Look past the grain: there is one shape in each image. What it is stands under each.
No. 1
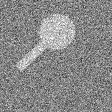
lollipop
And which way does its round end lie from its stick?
up and right
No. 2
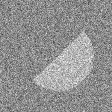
half disc
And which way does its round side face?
down and right
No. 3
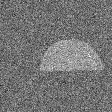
half disc
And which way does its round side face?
up
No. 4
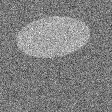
ellipse
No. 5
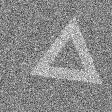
triangle frame
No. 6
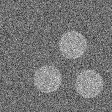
three dots
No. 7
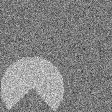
disc with a wedge cut out
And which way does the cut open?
down
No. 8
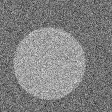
disc
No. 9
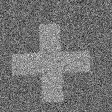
cross
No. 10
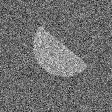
half disc
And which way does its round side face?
down and left
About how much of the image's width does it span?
half
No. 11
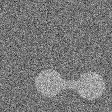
dumbbell
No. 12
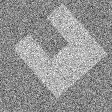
square with a notch
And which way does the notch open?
up and left
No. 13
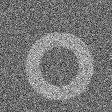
ring
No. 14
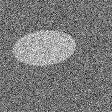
ellipse
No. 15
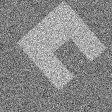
square with a notch
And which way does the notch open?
down and right
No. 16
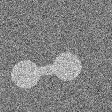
dumbbell
